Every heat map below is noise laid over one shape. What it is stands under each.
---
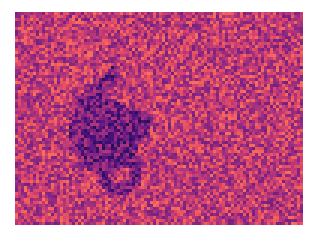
teapot
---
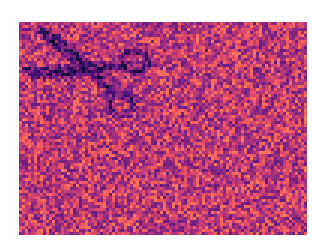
pair of scissors
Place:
top left
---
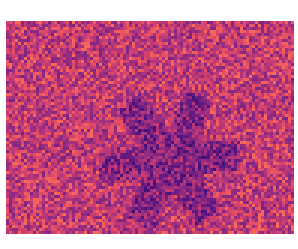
asterisk
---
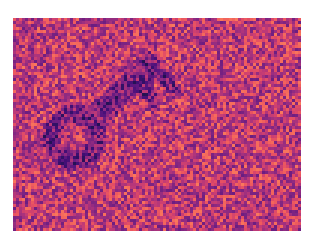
key
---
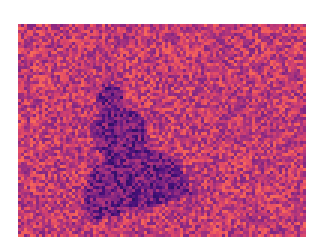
chess pawn
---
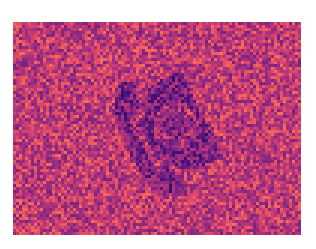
telephone
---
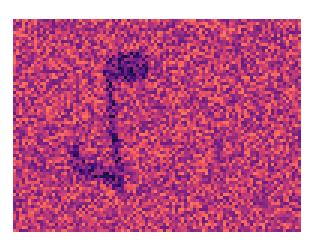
musical note
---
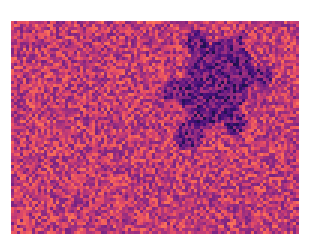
turtle
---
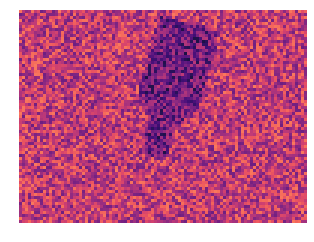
bottle
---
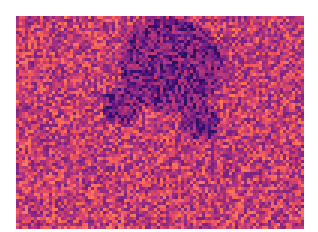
bear's head
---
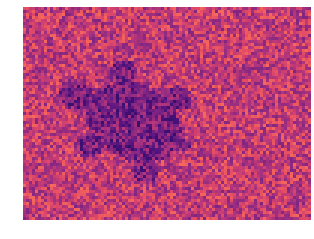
turtle
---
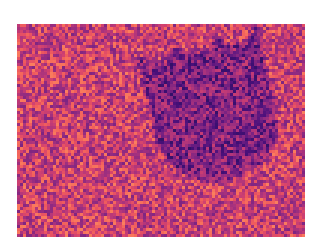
ghost
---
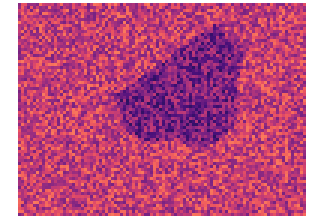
cloud
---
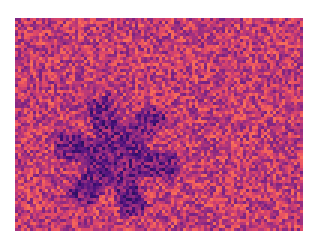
asterisk
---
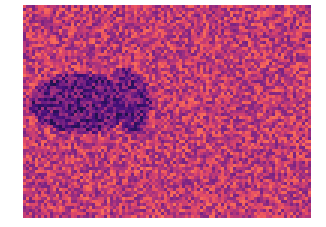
footprint
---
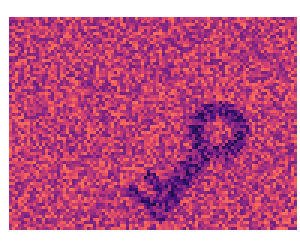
key
